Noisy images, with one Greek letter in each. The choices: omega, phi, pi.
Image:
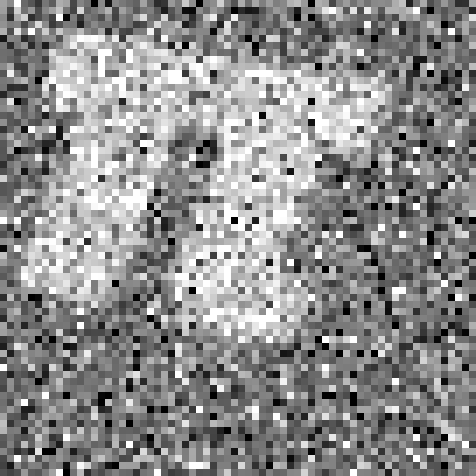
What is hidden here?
light pi
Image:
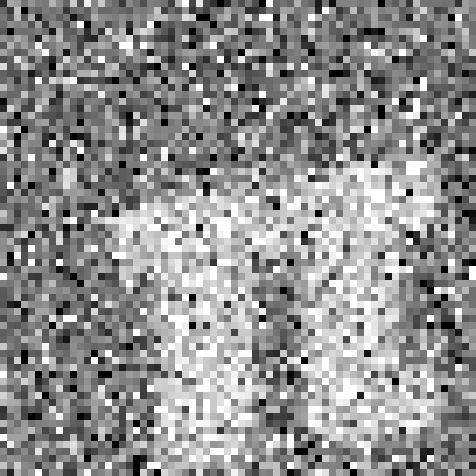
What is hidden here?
light pi
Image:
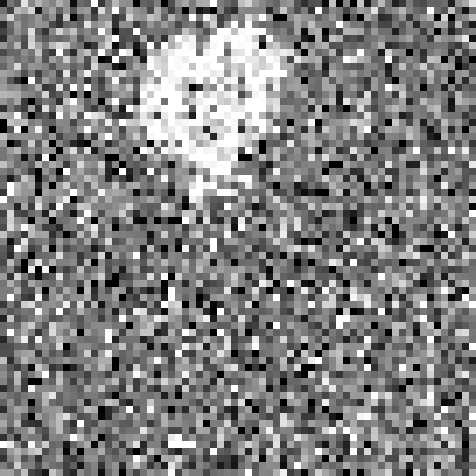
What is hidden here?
light phi, top middle
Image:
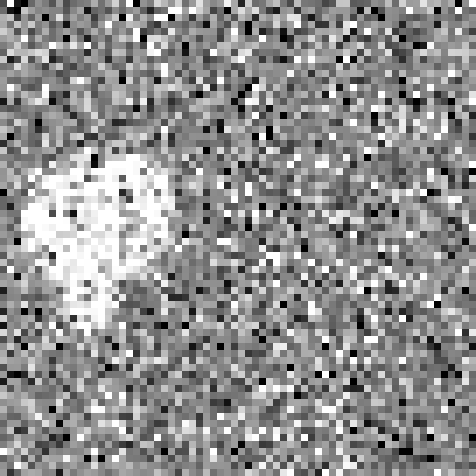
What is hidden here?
light phi, middle left
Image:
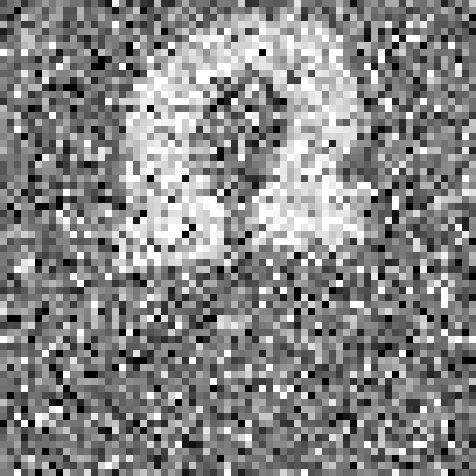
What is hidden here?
light omega
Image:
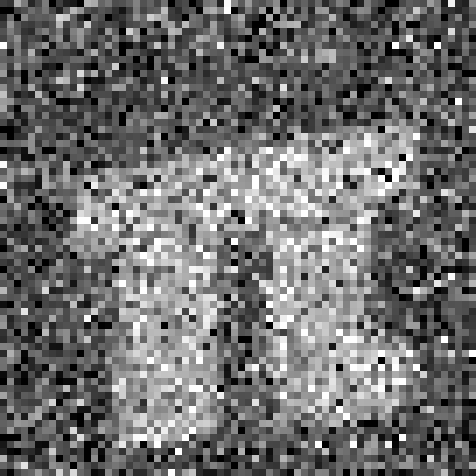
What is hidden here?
light pi
